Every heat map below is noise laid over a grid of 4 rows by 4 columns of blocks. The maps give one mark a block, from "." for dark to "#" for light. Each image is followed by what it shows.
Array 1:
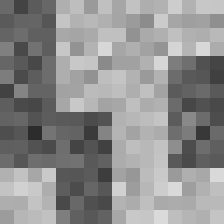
.###
.##.
..#.
#.##
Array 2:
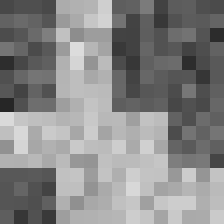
.#..
.#..
###.
.###
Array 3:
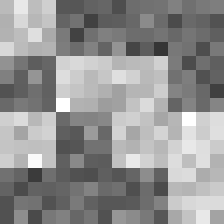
#...
.##.
#.##
...#
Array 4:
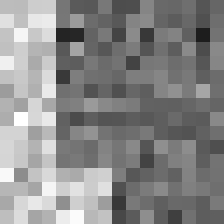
#...
#...
#...
##..
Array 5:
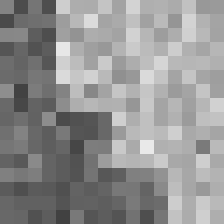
.###
.###
..##
...#
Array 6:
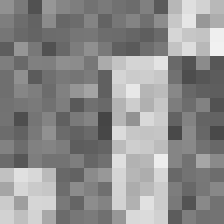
...#
..#.
..#.
#.#.
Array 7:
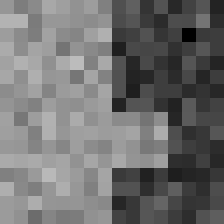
##..
##..
###.
##..
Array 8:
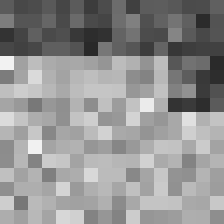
....
###.
####
####
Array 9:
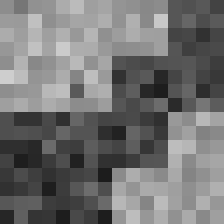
###.
##..
...#
..##
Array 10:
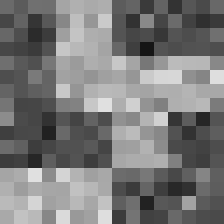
.#..
.###
..#.
##..
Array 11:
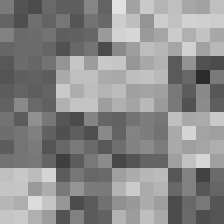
..##
.##.
...#
#.#.
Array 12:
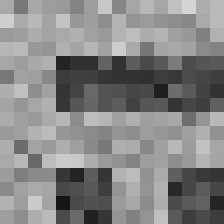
####
#...
####
#.#.
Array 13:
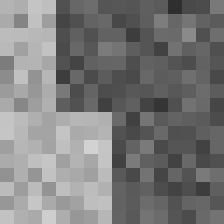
#...
#...
##..
##..
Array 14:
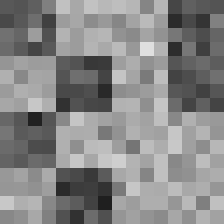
.##.
#.#.
.###
#.##
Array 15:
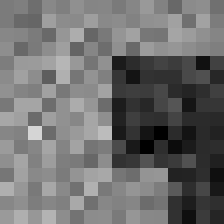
####
##..
##..
###.
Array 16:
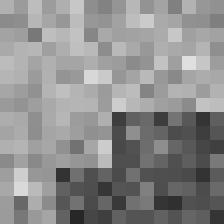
####
####
##..
#...
